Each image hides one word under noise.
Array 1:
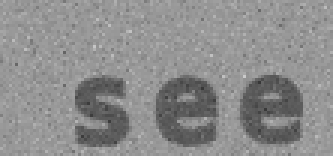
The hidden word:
see
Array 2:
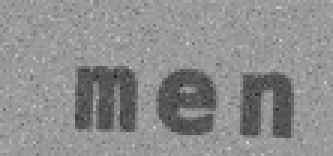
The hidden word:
men
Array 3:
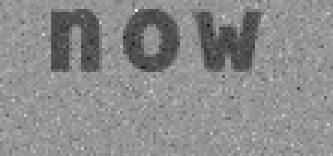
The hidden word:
now
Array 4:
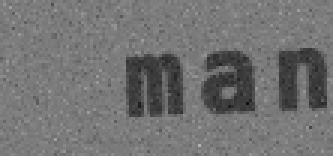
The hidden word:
man
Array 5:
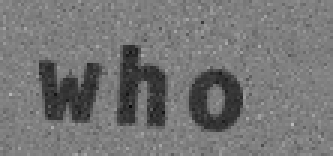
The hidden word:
who
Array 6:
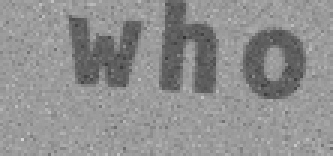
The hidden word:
who
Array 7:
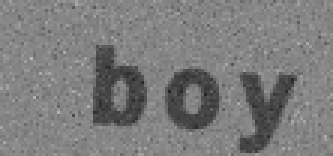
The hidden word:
boy
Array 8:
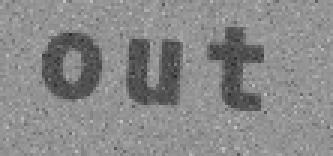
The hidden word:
out
